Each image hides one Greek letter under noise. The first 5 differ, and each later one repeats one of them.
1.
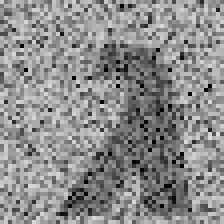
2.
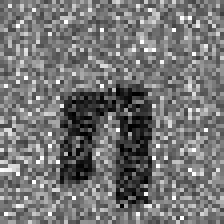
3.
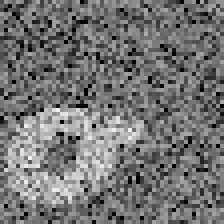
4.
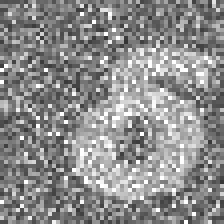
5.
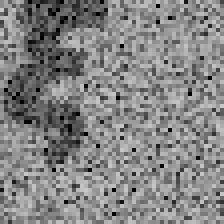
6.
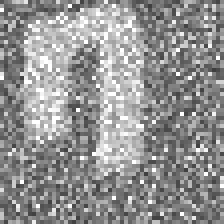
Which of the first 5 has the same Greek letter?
2
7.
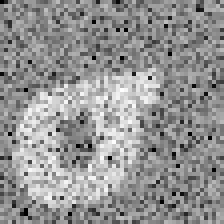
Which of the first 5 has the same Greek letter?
3
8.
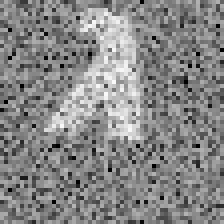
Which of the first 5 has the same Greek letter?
1
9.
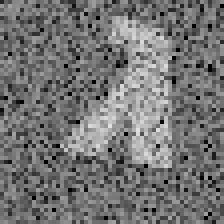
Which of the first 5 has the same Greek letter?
1
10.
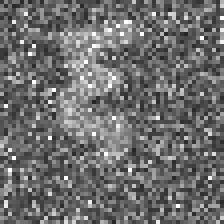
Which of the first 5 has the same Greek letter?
5
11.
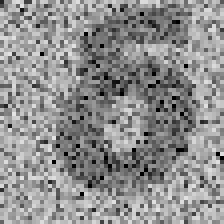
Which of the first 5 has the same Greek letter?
4
